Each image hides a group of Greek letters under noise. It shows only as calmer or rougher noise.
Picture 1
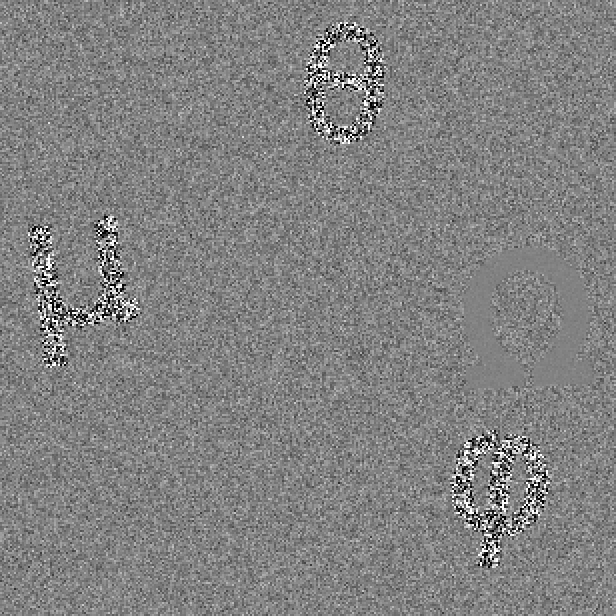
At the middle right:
omega
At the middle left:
mu
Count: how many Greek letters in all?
4
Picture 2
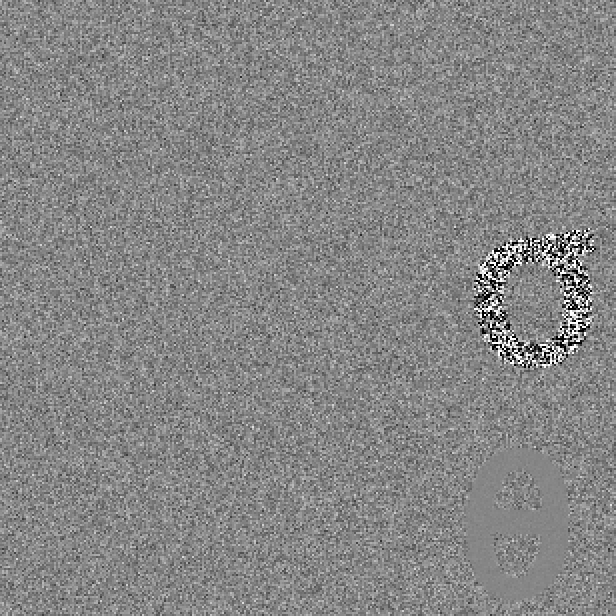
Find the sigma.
middle right
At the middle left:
nothing
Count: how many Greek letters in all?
2
